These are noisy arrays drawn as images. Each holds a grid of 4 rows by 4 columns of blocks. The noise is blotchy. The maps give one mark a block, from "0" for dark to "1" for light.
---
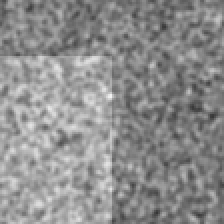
0 0 0 0
1 1 0 0
1 1 0 0
1 1 0 0
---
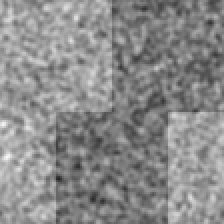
1 1 0 0
1 1 0 0
1 0 0 1
1 0 0 1
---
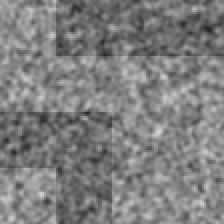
1 0 0 0
1 1 1 1
0 0 1 1
1 0 1 1
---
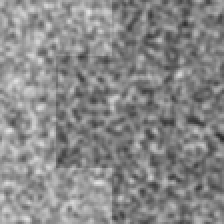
1 1 0 0
1 0 0 0
1 0 0 0
1 1 0 0
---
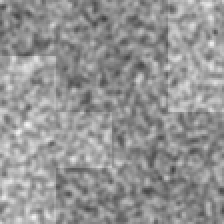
0 0 0 1
1 0 0 1
1 1 0 0
1 0 0 0
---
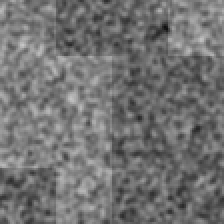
1 0 0 1
1 1 0 0
1 1 0 0
0 1 0 0
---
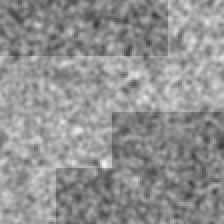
0 0 0 1
1 1 1 1
1 1 0 0
1 0 0 0
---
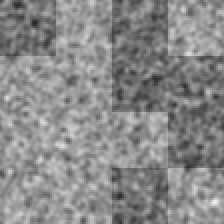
0 1 0 1
1 1 0 0
1 1 1 0
1 1 0 1
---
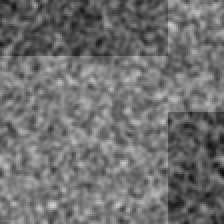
0 0 0 1
1 1 1 1
1 1 1 0
1 1 1 0
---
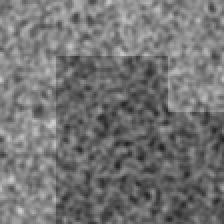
1 1 1 1
1 0 0 1
1 0 0 0
1 0 0 0
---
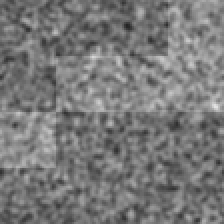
0 0 0 1
0 1 1 1
1 0 0 0
0 0 0 0
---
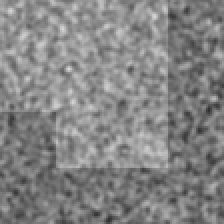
1 1 1 0
1 1 1 0
0 1 1 0
0 0 0 0
